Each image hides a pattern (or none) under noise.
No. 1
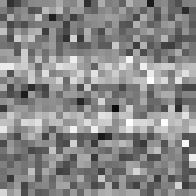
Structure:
bands of rows
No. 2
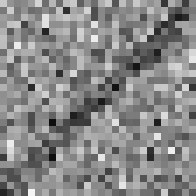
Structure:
a diagonal band
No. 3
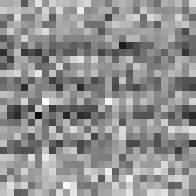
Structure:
bands of rows
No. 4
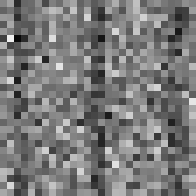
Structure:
bands of columns
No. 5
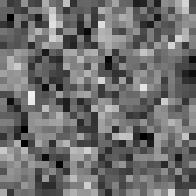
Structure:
a checkerboard
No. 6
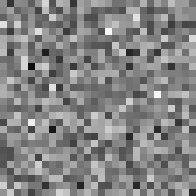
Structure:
only noise
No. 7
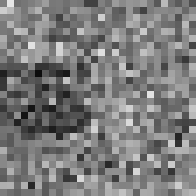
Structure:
one block
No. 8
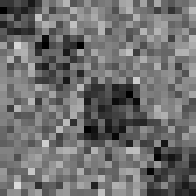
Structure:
blocks along the diagonal
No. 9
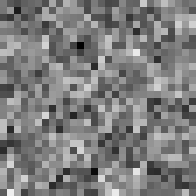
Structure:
a checkerboard
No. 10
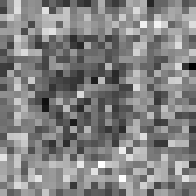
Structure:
bands of rows crossing bands of columns
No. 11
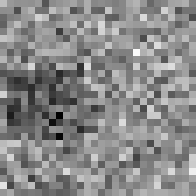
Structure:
one block
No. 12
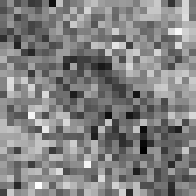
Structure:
a diagonal band
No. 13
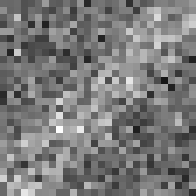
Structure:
a diagonal band
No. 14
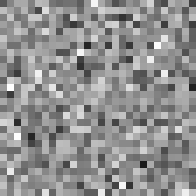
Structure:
only noise
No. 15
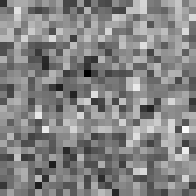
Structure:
bands of rows crossing bands of columns
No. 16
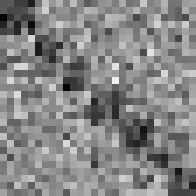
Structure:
blocks along the diagonal
